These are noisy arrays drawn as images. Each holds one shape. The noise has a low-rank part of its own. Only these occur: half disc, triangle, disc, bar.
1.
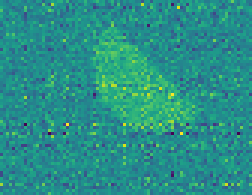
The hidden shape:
half disc
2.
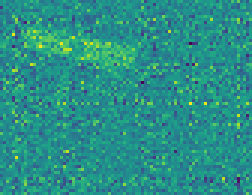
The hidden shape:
bar
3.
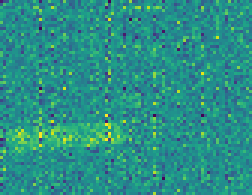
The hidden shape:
bar
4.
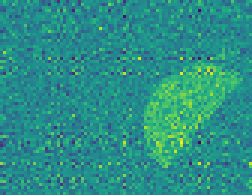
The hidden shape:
half disc
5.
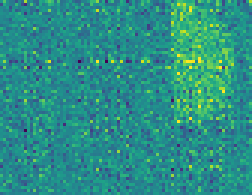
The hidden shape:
half disc
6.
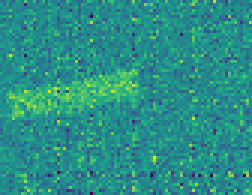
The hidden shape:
bar
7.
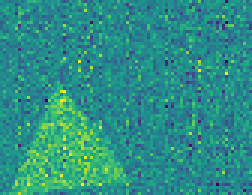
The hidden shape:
triangle
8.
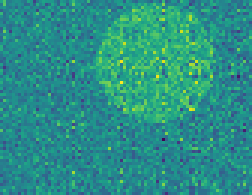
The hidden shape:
disc
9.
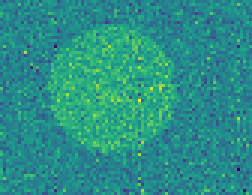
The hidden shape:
disc
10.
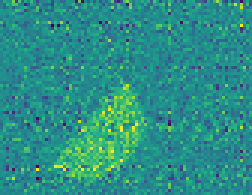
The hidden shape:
half disc
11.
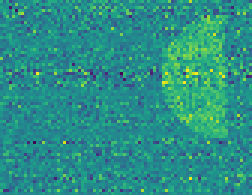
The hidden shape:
half disc
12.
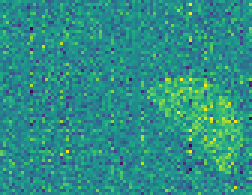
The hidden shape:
half disc
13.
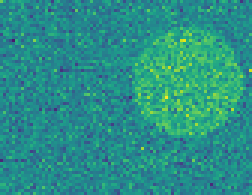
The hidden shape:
disc
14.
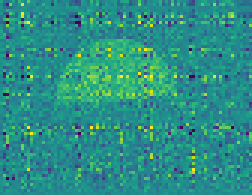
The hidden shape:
half disc
